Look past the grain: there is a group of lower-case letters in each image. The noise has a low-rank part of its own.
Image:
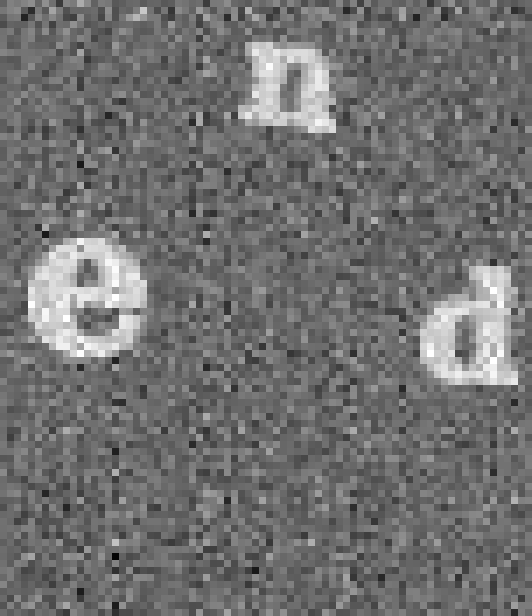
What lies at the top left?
nothing
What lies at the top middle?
n
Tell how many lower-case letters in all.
3
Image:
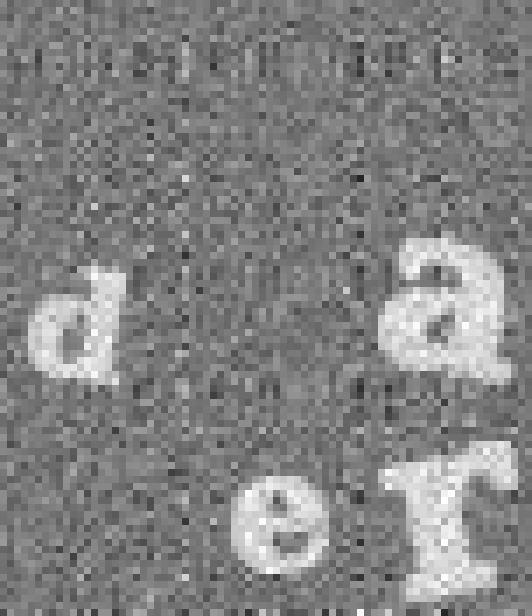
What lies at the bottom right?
r
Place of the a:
middle right
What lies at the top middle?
nothing
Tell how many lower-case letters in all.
4
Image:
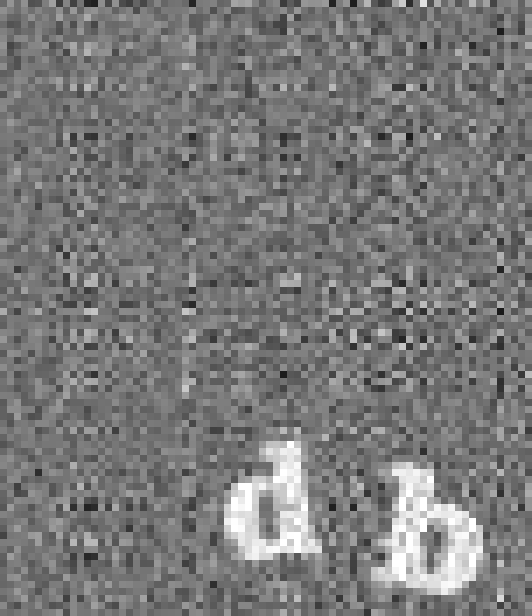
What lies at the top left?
nothing
